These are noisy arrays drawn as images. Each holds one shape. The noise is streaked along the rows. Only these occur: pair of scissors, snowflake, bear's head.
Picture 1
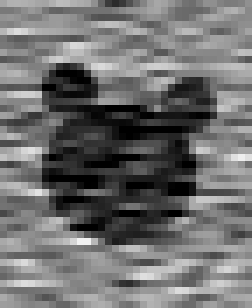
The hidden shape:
bear's head
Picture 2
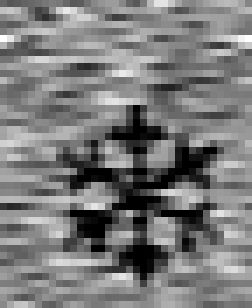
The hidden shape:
snowflake
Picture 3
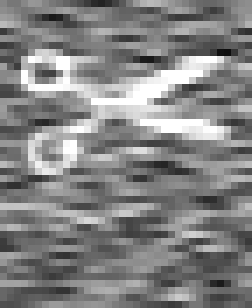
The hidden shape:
pair of scissors
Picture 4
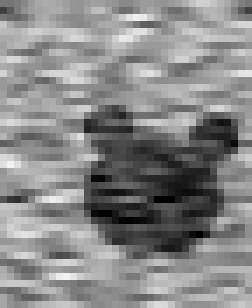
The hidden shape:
bear's head
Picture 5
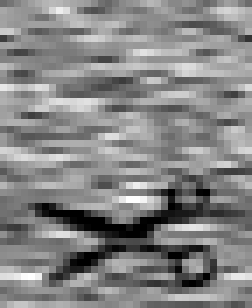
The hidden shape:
pair of scissors
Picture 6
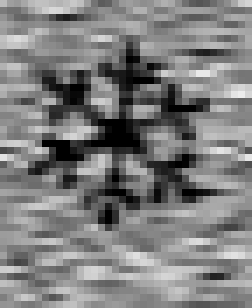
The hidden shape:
snowflake
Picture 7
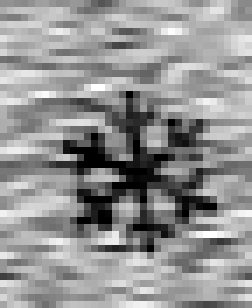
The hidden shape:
snowflake
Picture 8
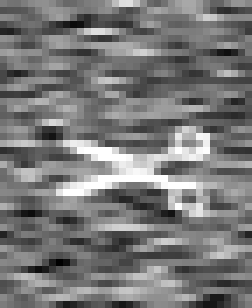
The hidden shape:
pair of scissors
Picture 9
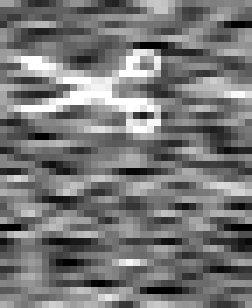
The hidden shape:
pair of scissors
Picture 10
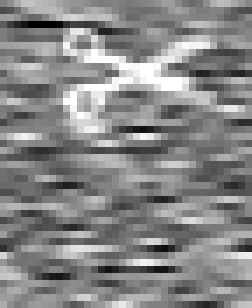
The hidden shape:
pair of scissors
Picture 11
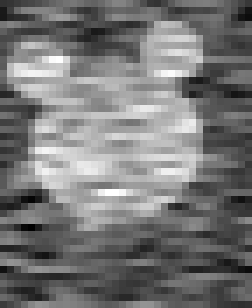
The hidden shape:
bear's head
